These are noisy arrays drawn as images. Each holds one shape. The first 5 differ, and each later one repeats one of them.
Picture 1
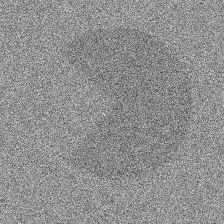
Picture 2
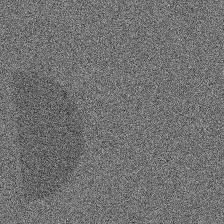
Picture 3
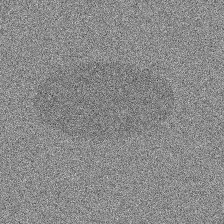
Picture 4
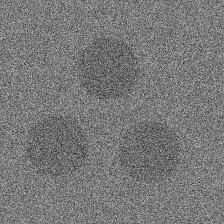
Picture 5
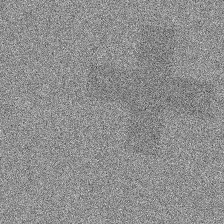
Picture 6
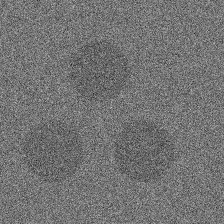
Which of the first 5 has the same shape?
4
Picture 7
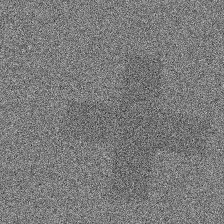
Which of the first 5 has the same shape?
5
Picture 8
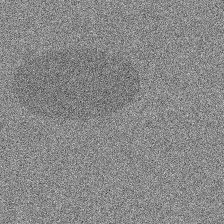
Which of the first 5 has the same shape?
3
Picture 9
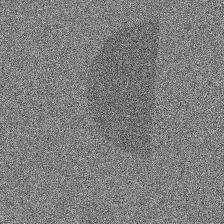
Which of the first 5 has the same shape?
2
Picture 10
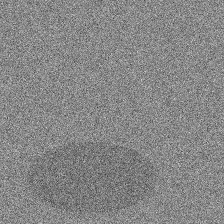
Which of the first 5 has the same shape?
3
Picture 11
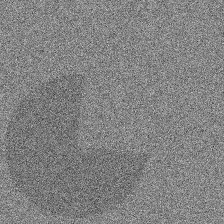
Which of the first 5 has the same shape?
1
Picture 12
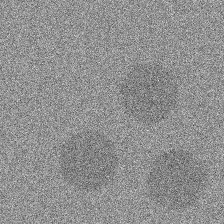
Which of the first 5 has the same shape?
4
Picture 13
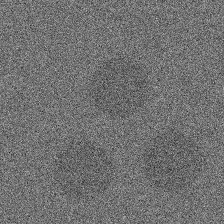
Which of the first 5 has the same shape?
4
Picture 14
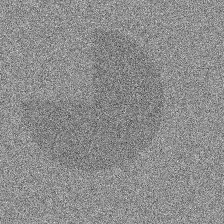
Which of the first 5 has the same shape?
1
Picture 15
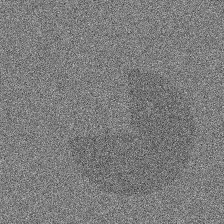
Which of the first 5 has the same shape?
1
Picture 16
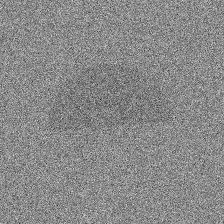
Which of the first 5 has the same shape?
2
